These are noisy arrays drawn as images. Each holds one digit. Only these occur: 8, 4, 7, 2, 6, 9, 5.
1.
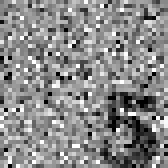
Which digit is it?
5
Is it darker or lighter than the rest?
darker
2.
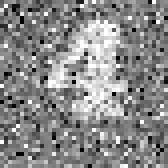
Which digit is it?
4
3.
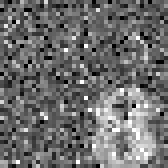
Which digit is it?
8
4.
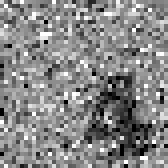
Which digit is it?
4
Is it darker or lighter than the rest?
darker
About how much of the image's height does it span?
half
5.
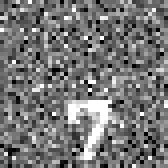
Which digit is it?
7
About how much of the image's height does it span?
a third
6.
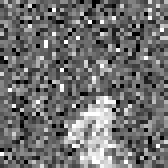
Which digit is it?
4
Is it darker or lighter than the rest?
lighter
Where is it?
bottom middle
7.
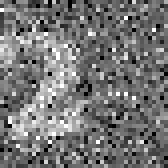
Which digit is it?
2
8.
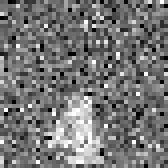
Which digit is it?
4
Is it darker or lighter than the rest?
lighter
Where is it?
bottom middle
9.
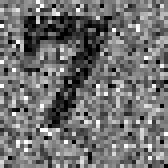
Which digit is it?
7
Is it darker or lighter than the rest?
darker
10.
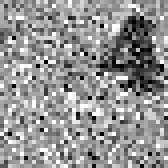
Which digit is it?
4
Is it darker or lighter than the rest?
darker
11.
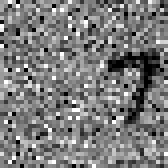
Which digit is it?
7
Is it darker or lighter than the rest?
darker
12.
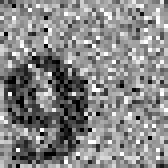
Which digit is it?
9
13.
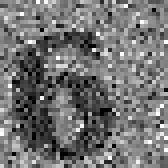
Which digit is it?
6
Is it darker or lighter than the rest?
darker
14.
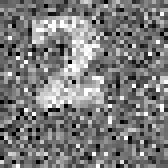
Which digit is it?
2
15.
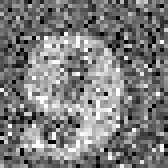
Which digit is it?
9
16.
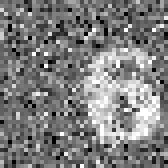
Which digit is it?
6
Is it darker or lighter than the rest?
lighter
